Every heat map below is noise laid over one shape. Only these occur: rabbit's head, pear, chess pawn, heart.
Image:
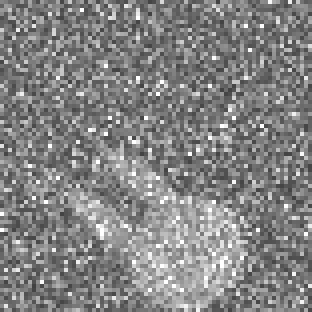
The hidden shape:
rabbit's head
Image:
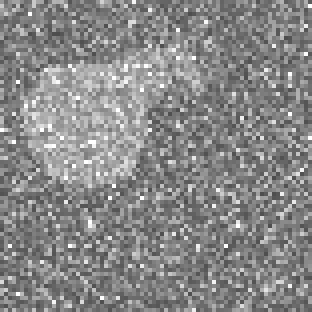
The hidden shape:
pear
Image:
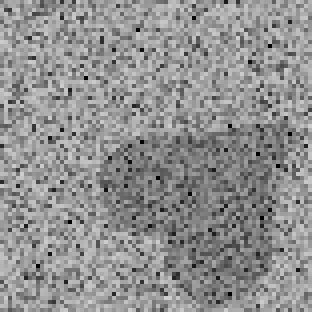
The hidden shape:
heart
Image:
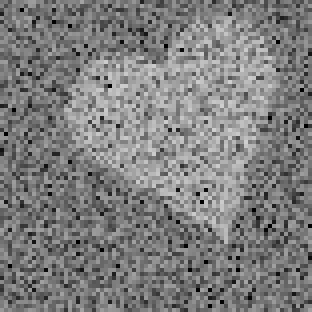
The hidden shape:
heart
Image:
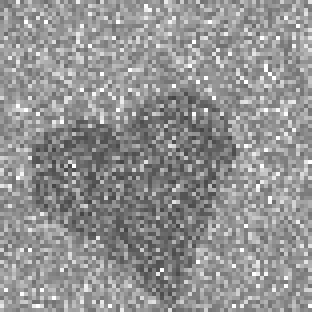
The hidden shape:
heart
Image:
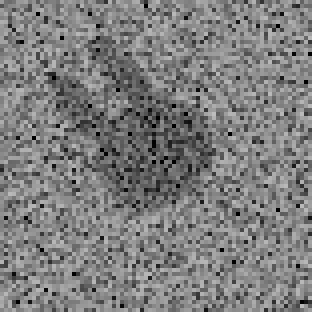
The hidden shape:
rabbit's head
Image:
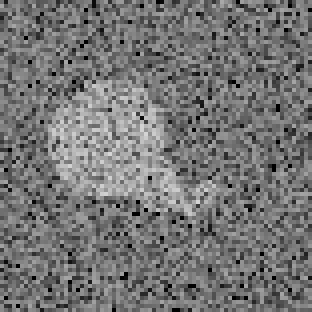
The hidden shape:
pear
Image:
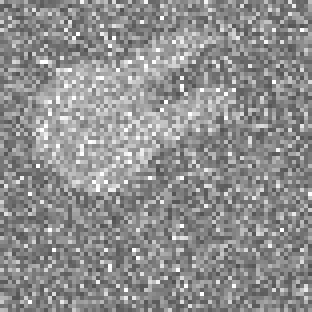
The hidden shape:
rabbit's head
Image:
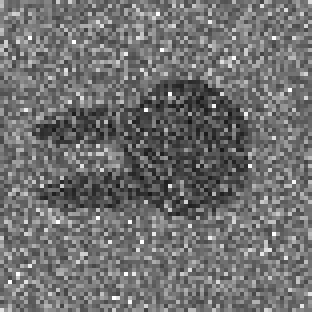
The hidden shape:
rabbit's head
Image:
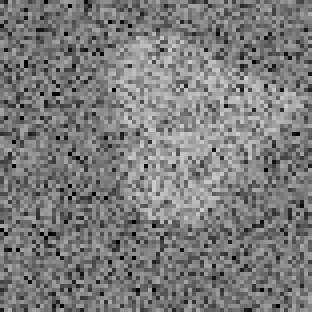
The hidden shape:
heart
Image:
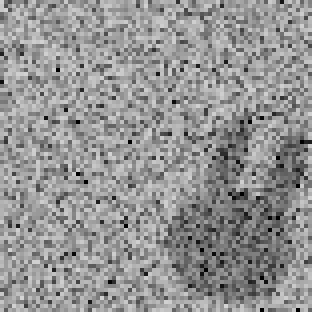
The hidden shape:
rabbit's head
